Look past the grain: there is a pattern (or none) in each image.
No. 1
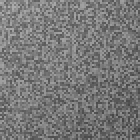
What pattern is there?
a smooth slope
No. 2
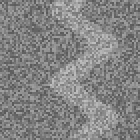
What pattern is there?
a wavy band
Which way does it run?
top to bottom
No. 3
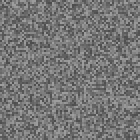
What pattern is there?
only noise
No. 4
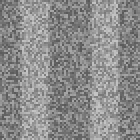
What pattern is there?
vertical stripes
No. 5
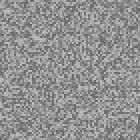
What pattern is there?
only noise
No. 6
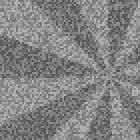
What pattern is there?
spokes from one point
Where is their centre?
middle right
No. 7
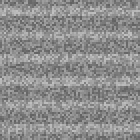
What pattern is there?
horizontal stripes
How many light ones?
6
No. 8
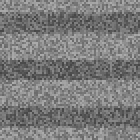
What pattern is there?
horizontal stripes
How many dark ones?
3
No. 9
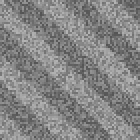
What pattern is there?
diagonal stripes
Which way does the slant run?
top left to bottom right
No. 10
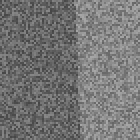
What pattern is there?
a sharp edge
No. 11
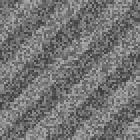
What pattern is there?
diagonal stripes
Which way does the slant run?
bottom left to top right
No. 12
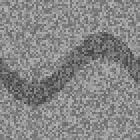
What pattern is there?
a wavy band
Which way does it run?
left to right
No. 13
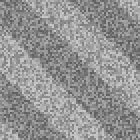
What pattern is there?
diagonal stripes
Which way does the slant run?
top left to bottom right
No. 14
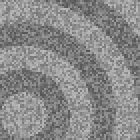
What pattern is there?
rings round one point
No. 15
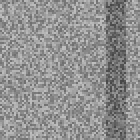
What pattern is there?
one vertical stripe
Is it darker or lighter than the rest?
darker
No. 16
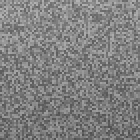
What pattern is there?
a smooth slope
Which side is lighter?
top
